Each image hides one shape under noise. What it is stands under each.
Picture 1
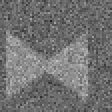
bow tie
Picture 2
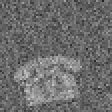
telephone
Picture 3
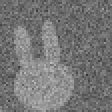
rabbit's head
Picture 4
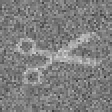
pair of scissors
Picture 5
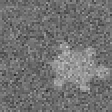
turtle
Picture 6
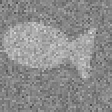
fish
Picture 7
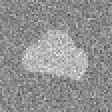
cloud
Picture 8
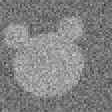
bear's head
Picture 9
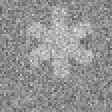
asterisk
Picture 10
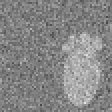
footprint
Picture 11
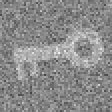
key
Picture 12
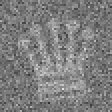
chess queen
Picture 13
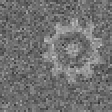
gear
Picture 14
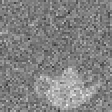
teapot
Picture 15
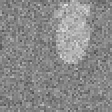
footprint
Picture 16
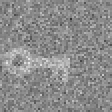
key
